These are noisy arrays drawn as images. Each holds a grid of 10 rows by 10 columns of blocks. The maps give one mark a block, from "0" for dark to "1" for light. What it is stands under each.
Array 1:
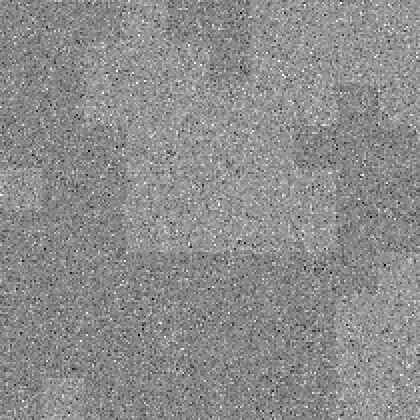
0001001111
0011101111
0011111101
0001111000
1001111100
0001111100
0000000001
0000000011
0000000011
0100000011
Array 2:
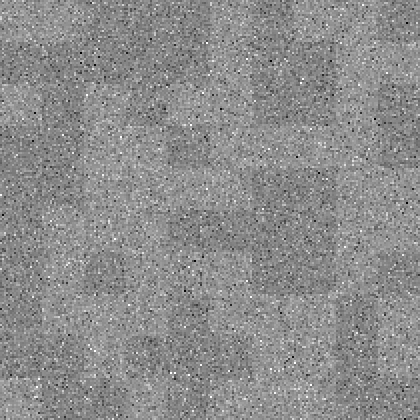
1100010110
0000010011
1010110010
0011011110
0011110011
0111000011
0101110010
0111011101
0010001101
1001011100
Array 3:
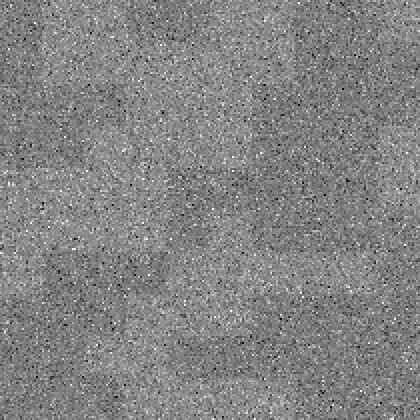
0110011001
0111111000
0001110000
0011110001
1111000001
1111010000
1000111110
0001110000
0011000000
0001111000
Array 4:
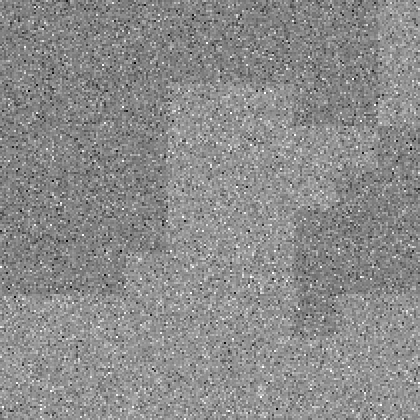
0000000001
0000000001
0000111001
0000111110
0000111100
0000111000
0001111000
1111111011
1111111111
1111111111
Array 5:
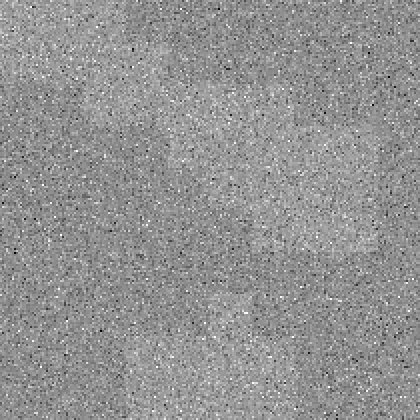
1110000000
1111000000
0011111000
0000111110
0000011110
0000001110
0000000000
0000010000
0001111000
0001111000
